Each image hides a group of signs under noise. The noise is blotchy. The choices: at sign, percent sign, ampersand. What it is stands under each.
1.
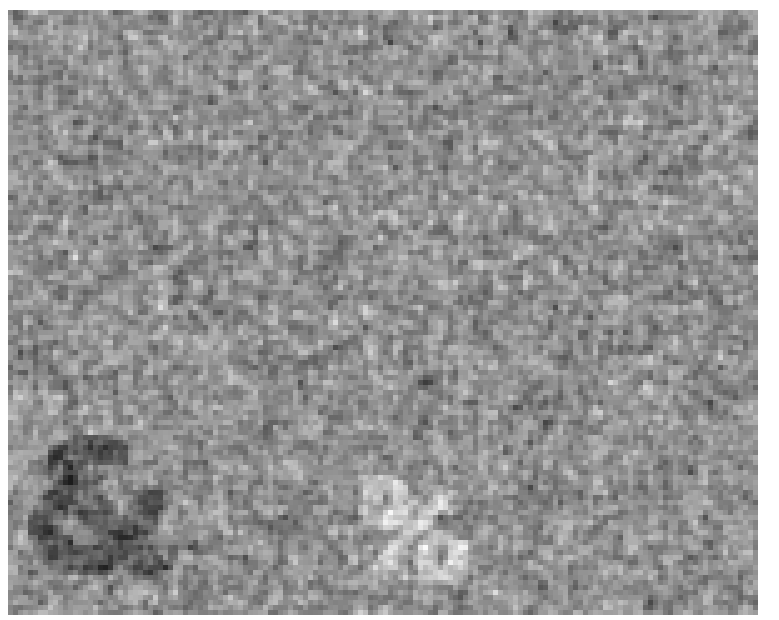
bottom left: dark ampersand; bottom middle: light percent sign
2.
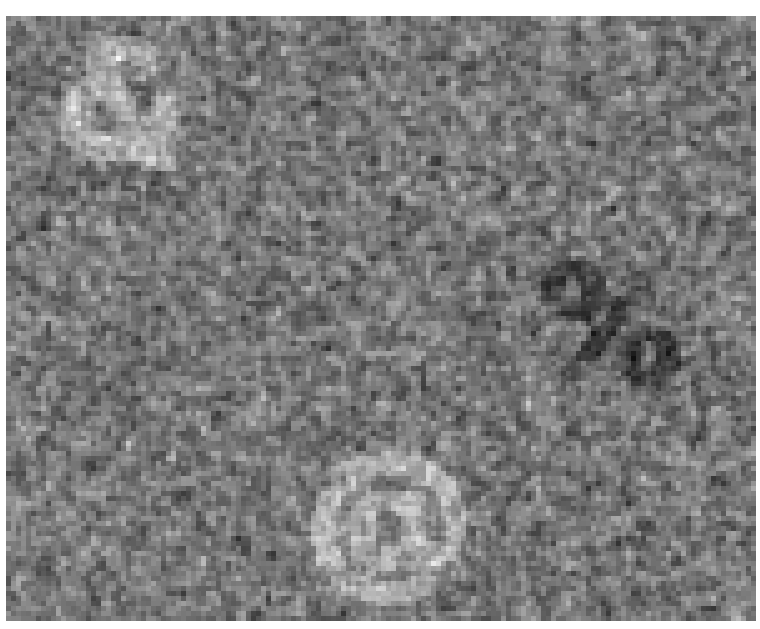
top left: light ampersand; middle right: dark percent sign; bottom middle: light at sign
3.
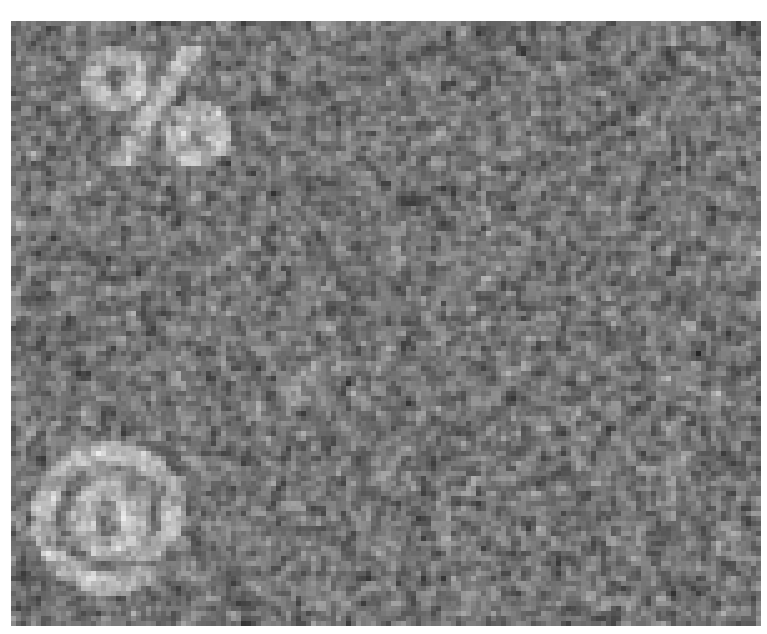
top left: light percent sign; bottom left: light at sign
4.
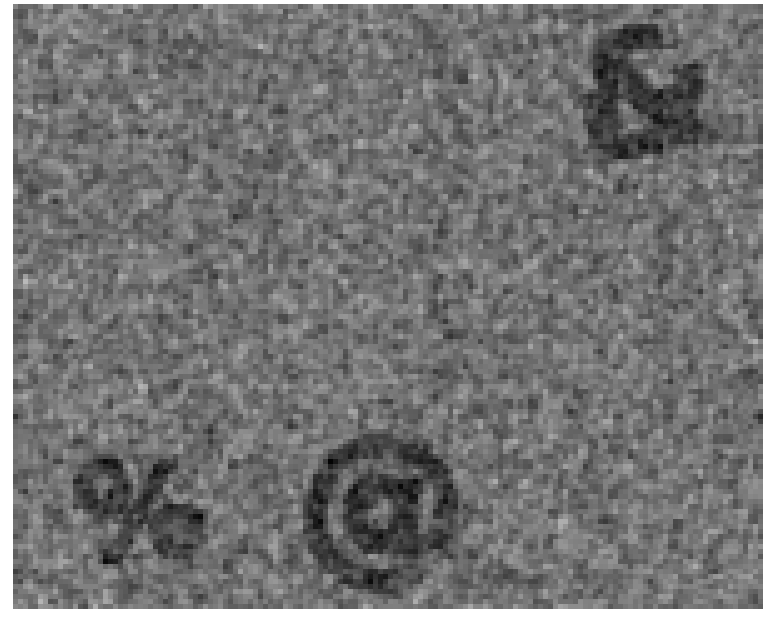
top right: dark ampersand; bottom left: dark percent sign; bottom middle: dark at sign
